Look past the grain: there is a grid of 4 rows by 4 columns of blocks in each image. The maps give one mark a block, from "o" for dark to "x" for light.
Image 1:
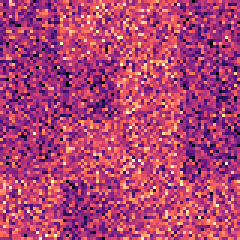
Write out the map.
o x x o
o o x o
o x x o
x o x x
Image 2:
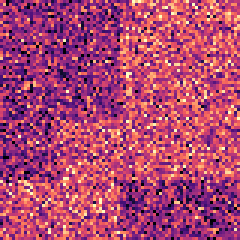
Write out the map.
o o x x
o o x x
o x x x
x x o o
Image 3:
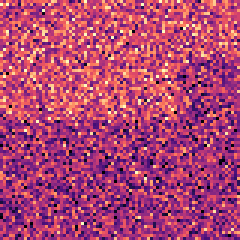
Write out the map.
x x x x
x x x o
o o o o
o o o o
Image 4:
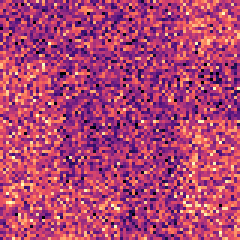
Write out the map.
o o o x
x o o o
x o o x
x x o x
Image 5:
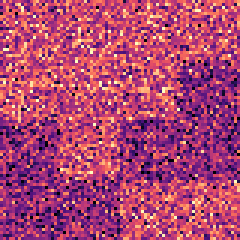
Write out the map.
x x x x
x x x o
o x o o
o o x x
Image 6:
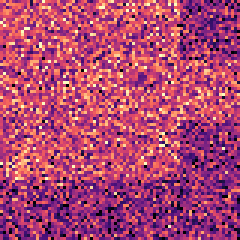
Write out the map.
x x x o
x x x x
x x x o
o o o o
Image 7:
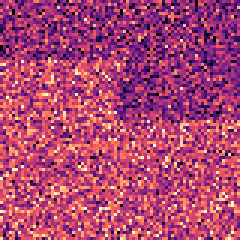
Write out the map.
o o o o
x x o o
x x x x
x x x x
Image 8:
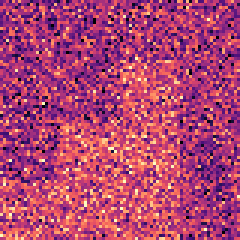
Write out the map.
o o o o
o o x o
o x x o
x x x o
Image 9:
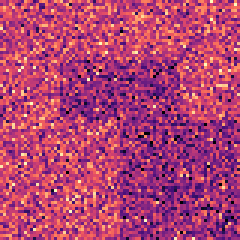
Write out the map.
x x x x
x o o x
x x o o
x x o o
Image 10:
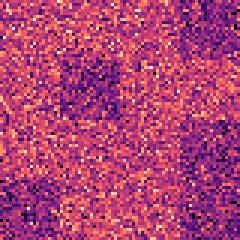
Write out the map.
x x x o
x o x x
x x x o
o x x o
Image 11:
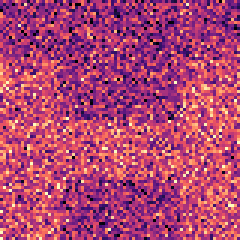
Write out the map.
o o o o
x o o x
x x x x
x o o x
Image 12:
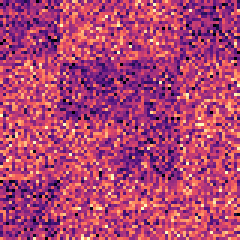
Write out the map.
o x x o
x o o x
x x o x
o x x x
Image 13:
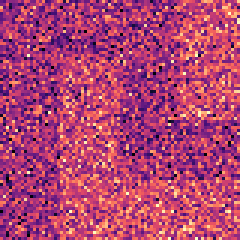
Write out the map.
o o o x
o x o x
o x o o
o x x x
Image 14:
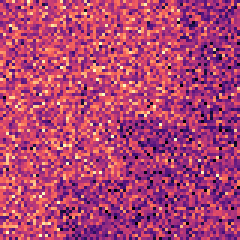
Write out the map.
x x x o
x x x o
x x o o
x o o o
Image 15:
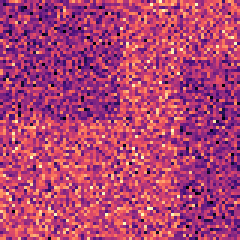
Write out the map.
o o x x
o o x o
x x x o
x x x o
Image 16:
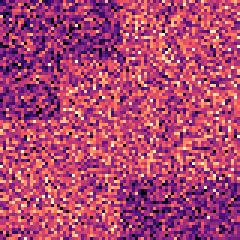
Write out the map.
o o x x
o x x x
x x x x
x x o o
